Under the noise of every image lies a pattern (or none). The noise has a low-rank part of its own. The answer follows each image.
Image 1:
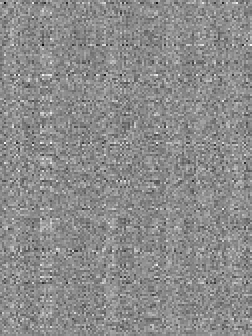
bands of columns
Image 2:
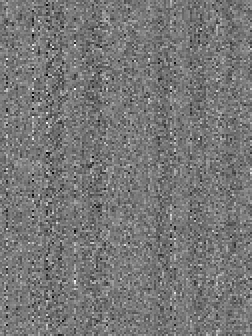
bands of columns
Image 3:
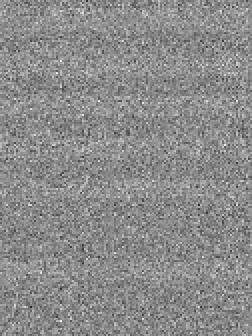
bands of rows
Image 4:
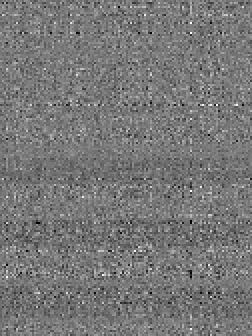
bands of rows
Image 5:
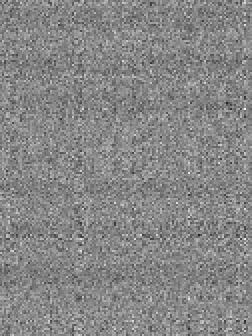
bands of rows
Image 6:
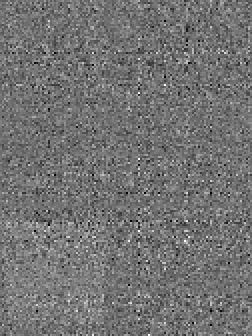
one block
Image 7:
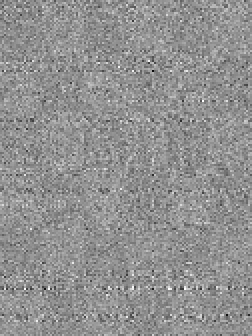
a checkerboard
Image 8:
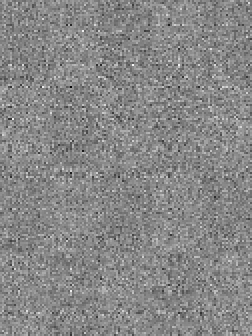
a checkerboard
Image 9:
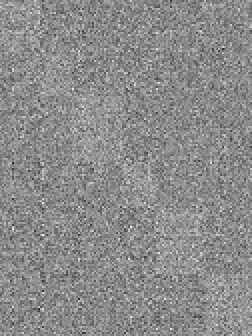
blocks along the diagonal
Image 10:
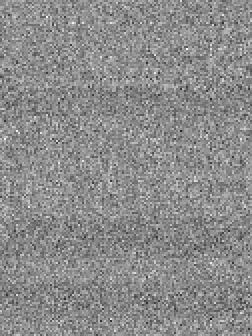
bands of rows
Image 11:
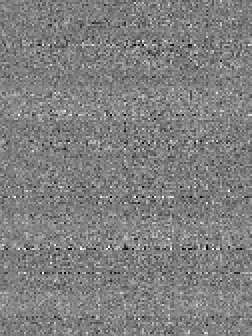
bands of rows
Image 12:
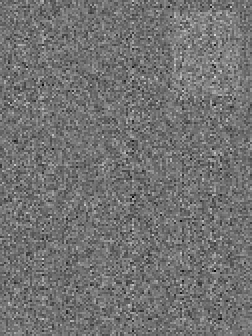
one block
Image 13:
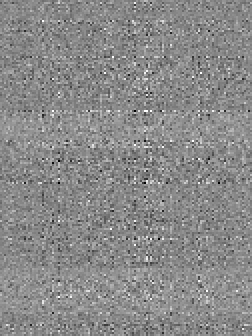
bands of rows
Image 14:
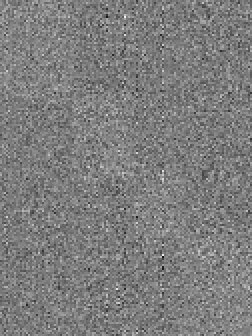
blocks along the diagonal
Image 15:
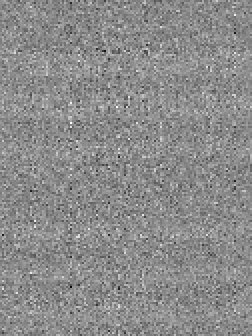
bands of rows
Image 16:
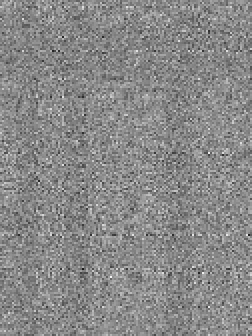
bands of rows crossing bands of columns
